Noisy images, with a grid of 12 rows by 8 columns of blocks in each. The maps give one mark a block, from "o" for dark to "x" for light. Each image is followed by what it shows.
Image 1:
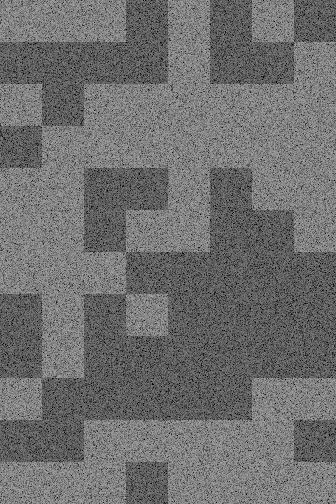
xxxoxoxo
ooooxoox
xoxxxxxx
oxxxxxxx
xxooxoxx
xxoxxoox
xxxooooo
oxoxoooo
oxoooooo
xoooooxx
ooxxxxxo
xxxoxxxx
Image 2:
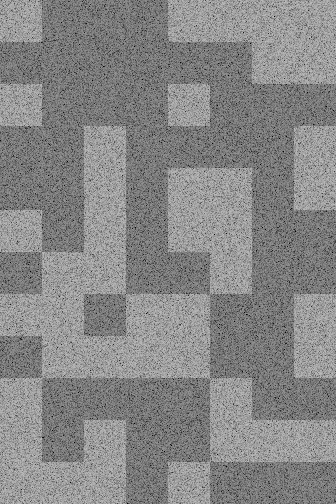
xoooxxxx
ooooooxx
xoooxooo
ooxoooox
ooxoxxox
xoxoxxoo
oxxooxoo
xxoxxoox
oxxxxoox
xooooxoo
xoxooxxx
xxxoxooo
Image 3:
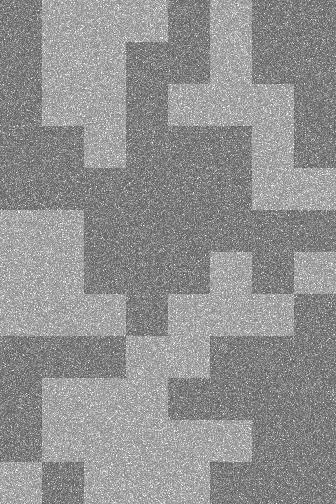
oxxxoxoo
oxxooxoo
oxxoxxxo
ooxoooxo
ooooooxx
xxoooooo
xxoooxox
xxxoxxxo
oooxxooo
oxxxoooo
oxxxxxoo
xoxxxooo
